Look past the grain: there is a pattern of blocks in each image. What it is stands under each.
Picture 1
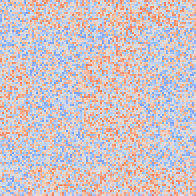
top and bottom mirror each other
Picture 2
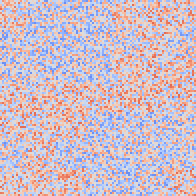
the same after a half turn
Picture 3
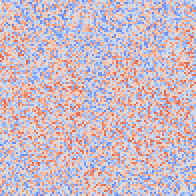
left and right mirror each other
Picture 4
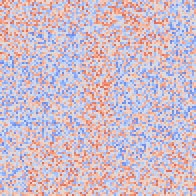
the same after a half turn
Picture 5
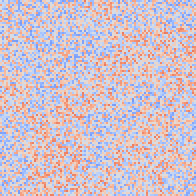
mirrored about the diagonal from the top left
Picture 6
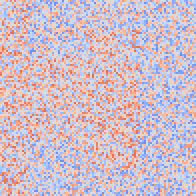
top and bottom mirror each other
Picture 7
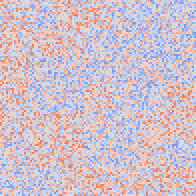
mirrored about the diagonal from the bottom left
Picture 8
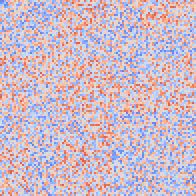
mirrored about the diagonal from the top left
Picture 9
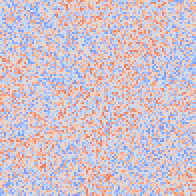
mirrored about the diagonal from the top left
